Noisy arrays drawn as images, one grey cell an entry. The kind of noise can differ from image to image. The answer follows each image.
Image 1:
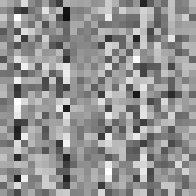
columns of uneven size
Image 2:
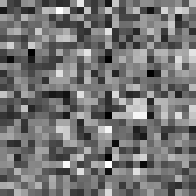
low rank plus noise
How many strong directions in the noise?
two
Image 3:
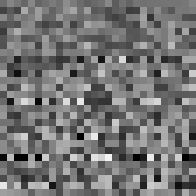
rows of uneven size
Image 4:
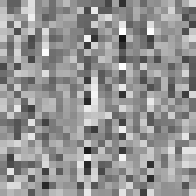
columns of uneven size
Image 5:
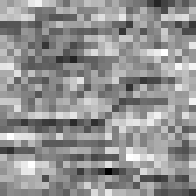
streaked along the rows
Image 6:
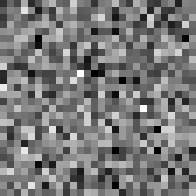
independent entries
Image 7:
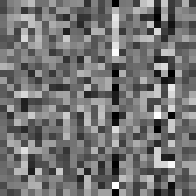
columns of uneven size
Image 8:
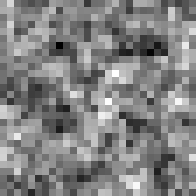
blotchy
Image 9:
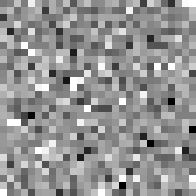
heavy tails
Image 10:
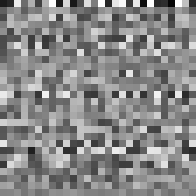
rows of uneven size
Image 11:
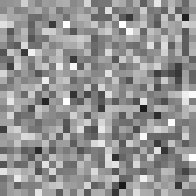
independent entries
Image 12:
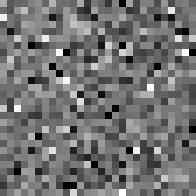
heavy tails
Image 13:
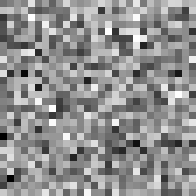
independent entries
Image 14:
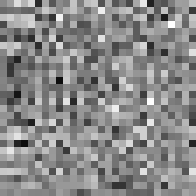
low rank plus noise
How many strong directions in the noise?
one
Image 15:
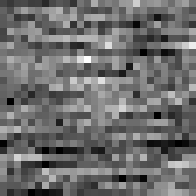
streaked along the rows
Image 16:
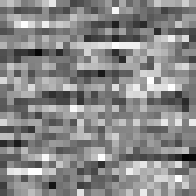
streaked along the rows
